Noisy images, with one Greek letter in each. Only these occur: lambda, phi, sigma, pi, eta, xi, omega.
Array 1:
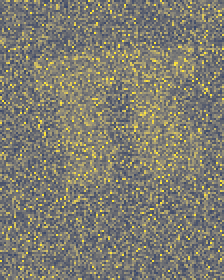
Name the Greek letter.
pi
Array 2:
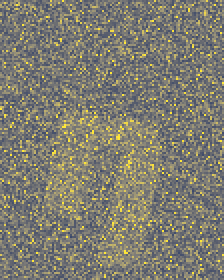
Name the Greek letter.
eta
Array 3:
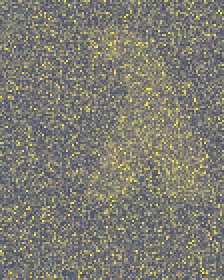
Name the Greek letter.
lambda
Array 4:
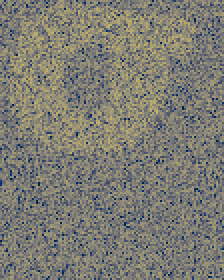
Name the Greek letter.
sigma
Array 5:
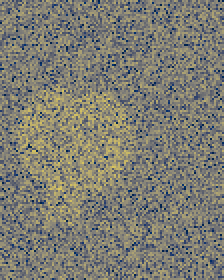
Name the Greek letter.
phi
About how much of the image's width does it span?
half
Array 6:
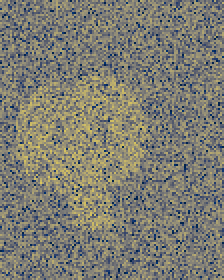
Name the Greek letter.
phi
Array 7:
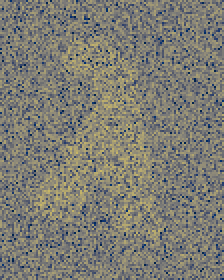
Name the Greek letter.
lambda
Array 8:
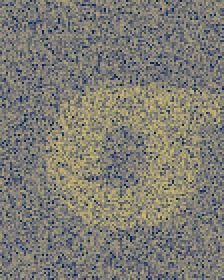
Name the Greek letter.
sigma
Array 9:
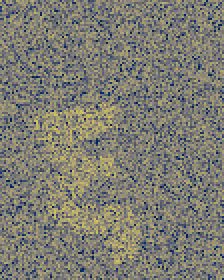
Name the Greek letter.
xi
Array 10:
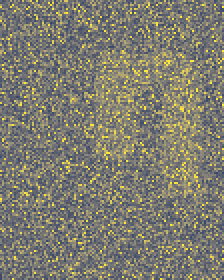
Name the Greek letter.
eta
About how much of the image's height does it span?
half
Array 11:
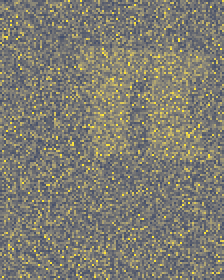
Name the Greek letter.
pi
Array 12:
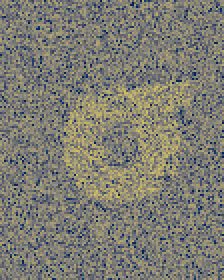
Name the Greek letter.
sigma
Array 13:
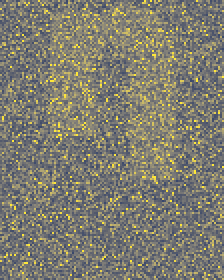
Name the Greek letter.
eta
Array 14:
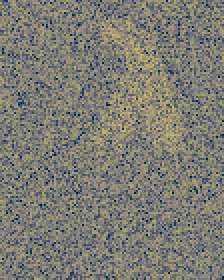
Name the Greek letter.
lambda
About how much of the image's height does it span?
half
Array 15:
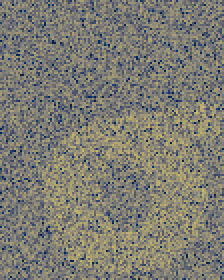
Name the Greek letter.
sigma
